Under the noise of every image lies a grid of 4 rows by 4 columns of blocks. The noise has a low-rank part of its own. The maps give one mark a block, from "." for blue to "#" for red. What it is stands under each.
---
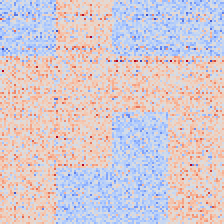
.#..
####
##.#
#..#
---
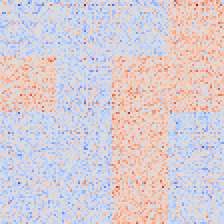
...#
#.##
..#.
..#.
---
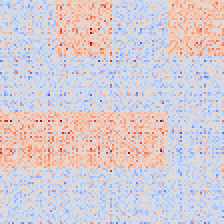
.#.#
....
###.
....
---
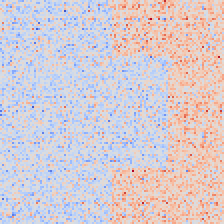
..##
...#
...#
..##
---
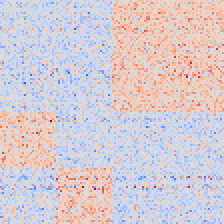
..##
..##
#...
.#..
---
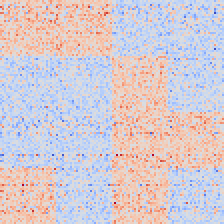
##..
..#.
..##
#.#.
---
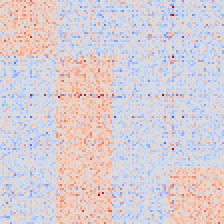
#...
.#..
.#..
.#.#
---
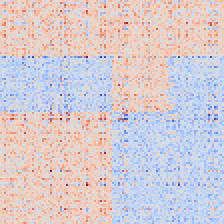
####
..#.
##..
##..
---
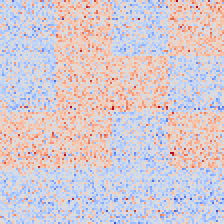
.#.#
.##.
##.#
....
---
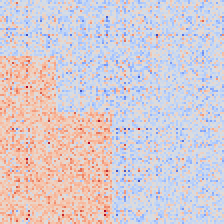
....
#...
##..
##..
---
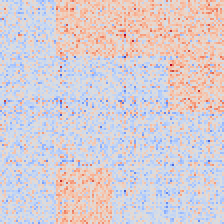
.###
...#
....
.#..
